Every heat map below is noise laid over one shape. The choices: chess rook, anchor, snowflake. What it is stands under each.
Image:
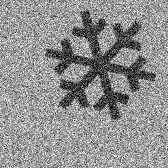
snowflake
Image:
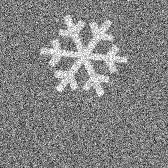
snowflake
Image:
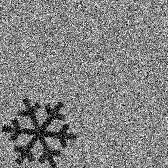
snowflake
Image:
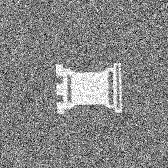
chess rook
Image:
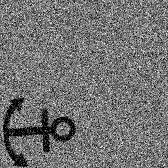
anchor
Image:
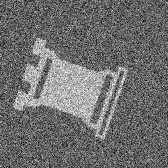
chess rook
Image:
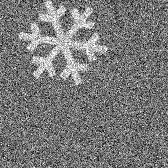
snowflake
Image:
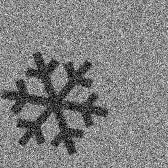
snowflake
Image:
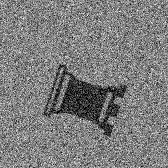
chess rook
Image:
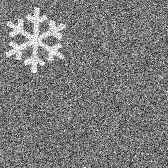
snowflake
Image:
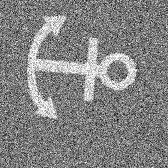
anchor
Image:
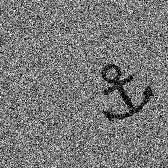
anchor
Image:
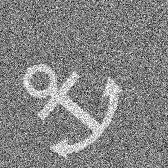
anchor
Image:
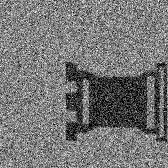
chess rook
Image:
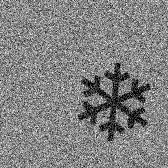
snowflake
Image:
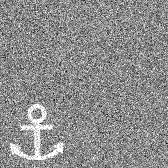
anchor
